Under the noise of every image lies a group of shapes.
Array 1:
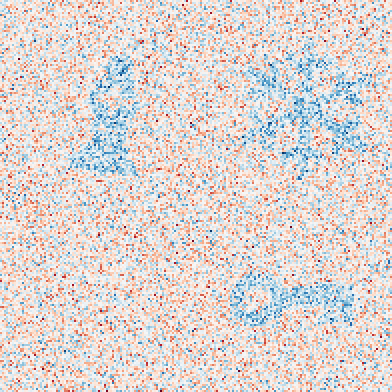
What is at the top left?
chess bishop
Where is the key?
bottom right
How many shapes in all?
3
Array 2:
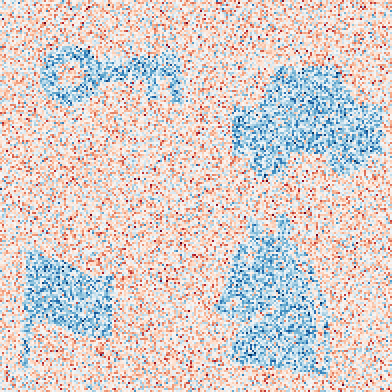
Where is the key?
top left
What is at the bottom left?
flag
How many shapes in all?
4
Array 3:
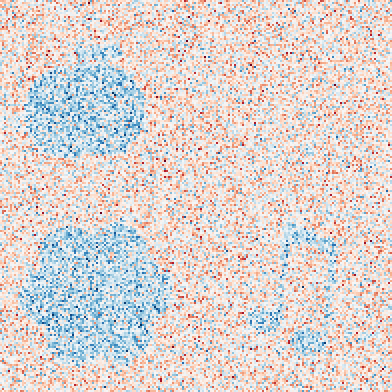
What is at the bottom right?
pair of musical notes
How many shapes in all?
3
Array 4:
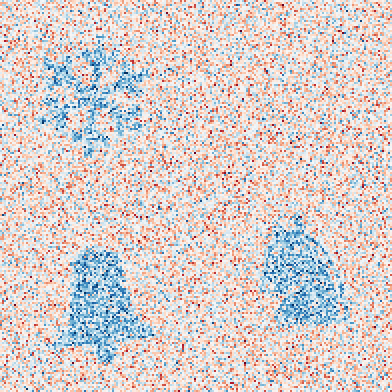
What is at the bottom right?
chess knight
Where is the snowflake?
top left
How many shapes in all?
3
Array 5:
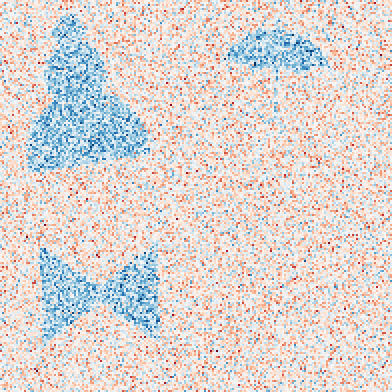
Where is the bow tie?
bottom left
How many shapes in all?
3
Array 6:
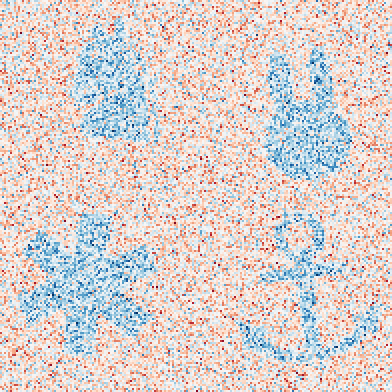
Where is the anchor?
bottom right
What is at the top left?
chess knight
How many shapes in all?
4
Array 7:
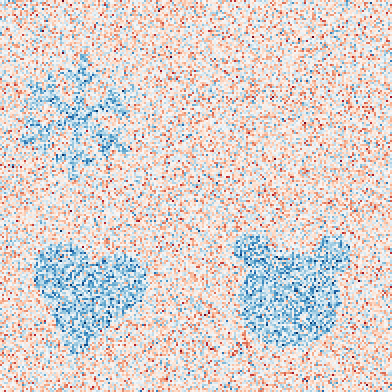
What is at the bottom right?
bear's head
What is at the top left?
snowflake
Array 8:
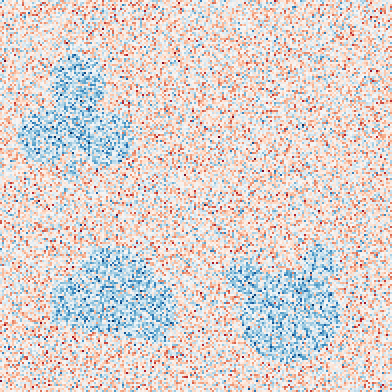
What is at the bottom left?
cloud
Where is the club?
top left
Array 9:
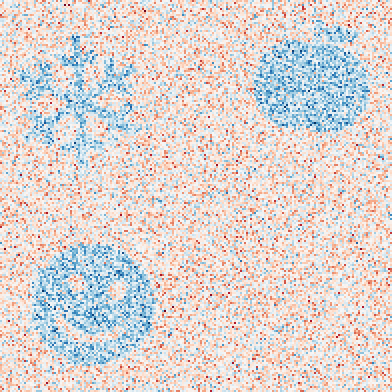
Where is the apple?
top right
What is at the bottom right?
nothing
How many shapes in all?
3
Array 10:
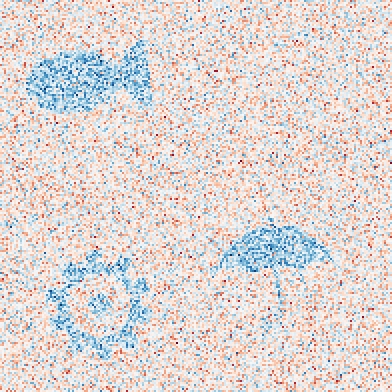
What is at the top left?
fish
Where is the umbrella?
bottom right
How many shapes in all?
3
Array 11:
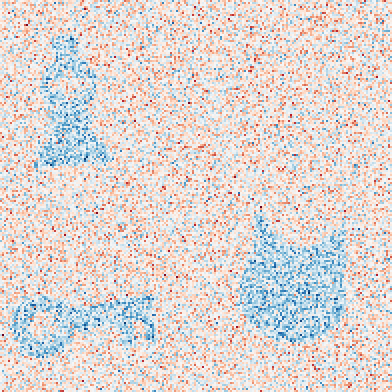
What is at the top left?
chess bishop
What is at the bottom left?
key
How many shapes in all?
3
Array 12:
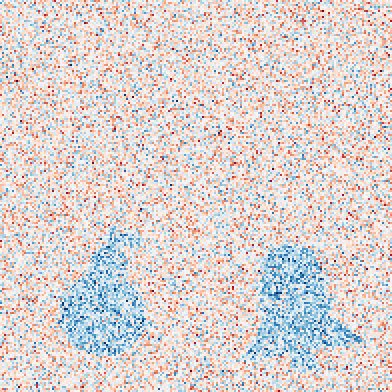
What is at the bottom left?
pear
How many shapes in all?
2
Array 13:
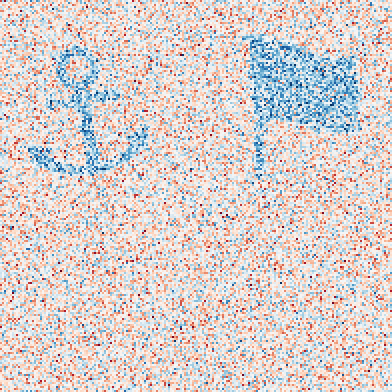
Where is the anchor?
top left
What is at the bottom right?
nothing
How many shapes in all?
2
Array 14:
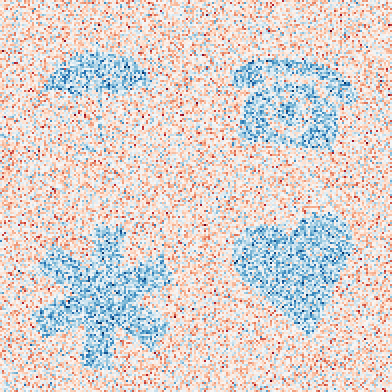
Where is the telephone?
top right
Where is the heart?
bottom right
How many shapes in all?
4
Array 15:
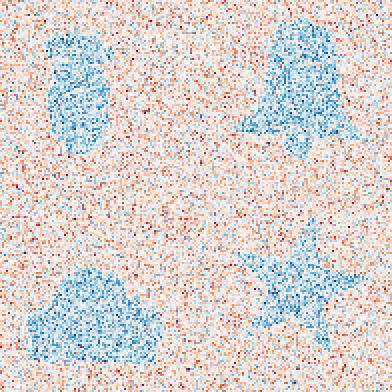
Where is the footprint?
top left
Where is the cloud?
bottom left
